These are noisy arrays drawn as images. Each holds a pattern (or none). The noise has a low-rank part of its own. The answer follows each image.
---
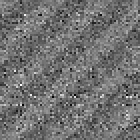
diagonal stripes
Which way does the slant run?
bottom left to top right
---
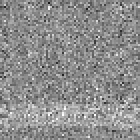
one horizontal stripe
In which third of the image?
bottom
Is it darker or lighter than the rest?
lighter
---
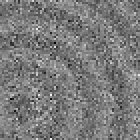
rings round one point
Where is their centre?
bottom left
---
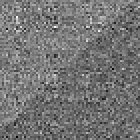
a sharp edge
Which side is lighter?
top left
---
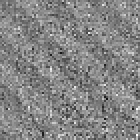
diagonal stripes
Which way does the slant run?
top left to bottom right
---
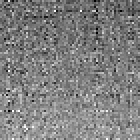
a smooth slope
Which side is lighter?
bottom
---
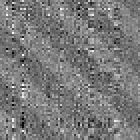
diagonal stripes
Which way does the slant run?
top left to bottom right
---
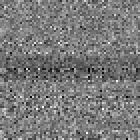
one horizontal stripe
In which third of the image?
middle
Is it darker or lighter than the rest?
darker
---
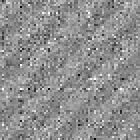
diagonal stripes
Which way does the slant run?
bottom left to top right
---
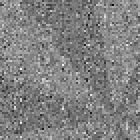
spokes from one point
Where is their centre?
bottom right
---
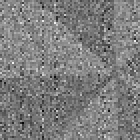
spokes from one point
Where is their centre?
middle right
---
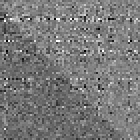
a sharp edge
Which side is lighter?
top right
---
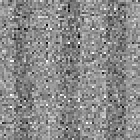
vertical stripes
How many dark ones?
3
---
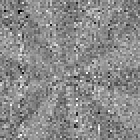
spokes from one point
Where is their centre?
centre
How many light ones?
8
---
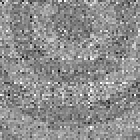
rings round one point
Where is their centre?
top middle
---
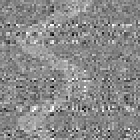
a wavy band
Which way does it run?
top to bottom
